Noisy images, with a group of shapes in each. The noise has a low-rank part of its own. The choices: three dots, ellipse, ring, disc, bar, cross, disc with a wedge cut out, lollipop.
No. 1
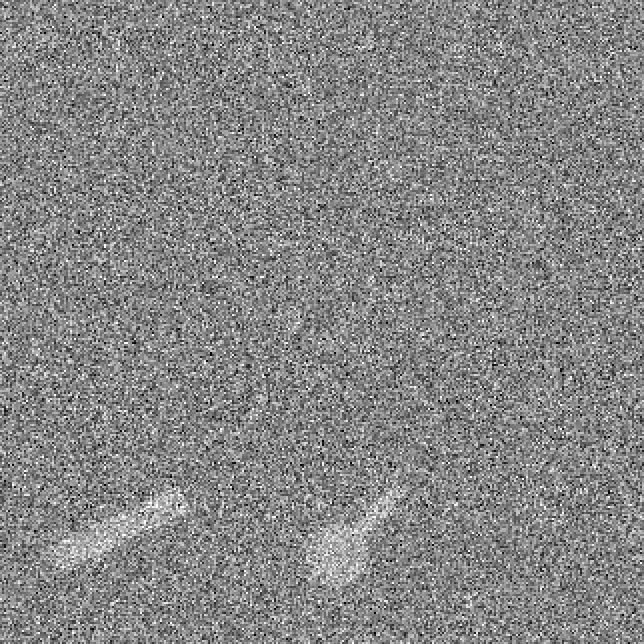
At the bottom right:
nothing
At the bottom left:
bar
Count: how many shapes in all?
2
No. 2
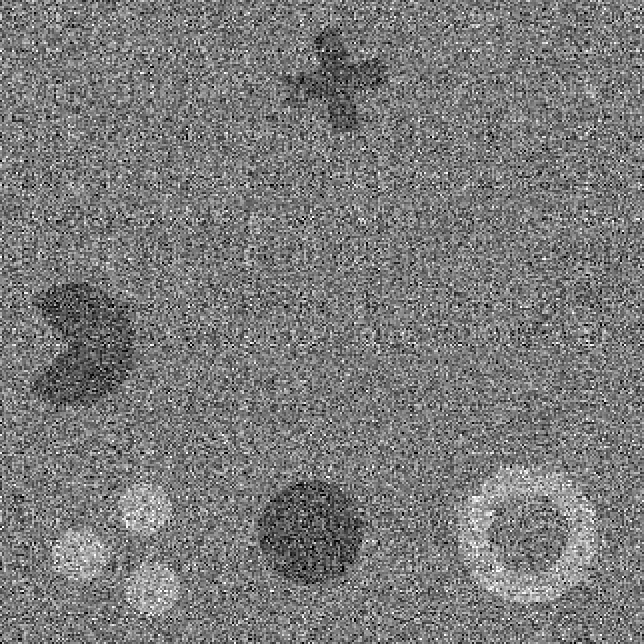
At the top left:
nothing
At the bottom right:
ring
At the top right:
nothing
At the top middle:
cross
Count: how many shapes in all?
5
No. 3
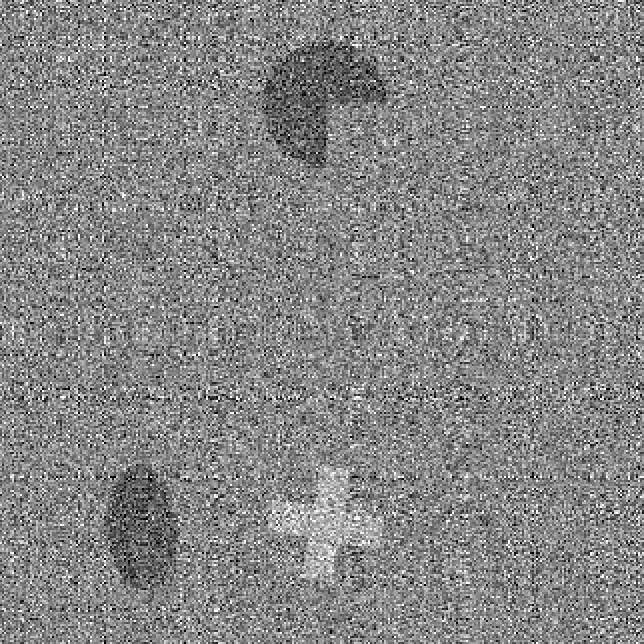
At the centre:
nothing
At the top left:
nothing
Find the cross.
bottom middle
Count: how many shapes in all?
3
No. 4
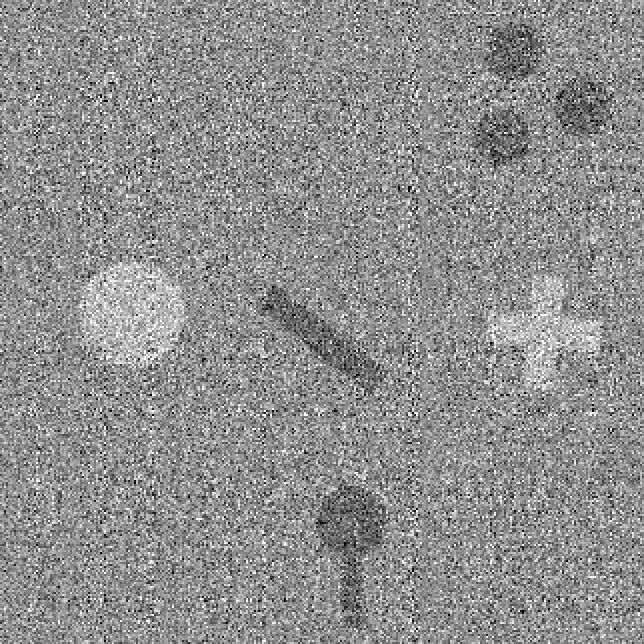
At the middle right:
cross
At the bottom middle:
lollipop
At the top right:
three dots
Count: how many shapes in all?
5
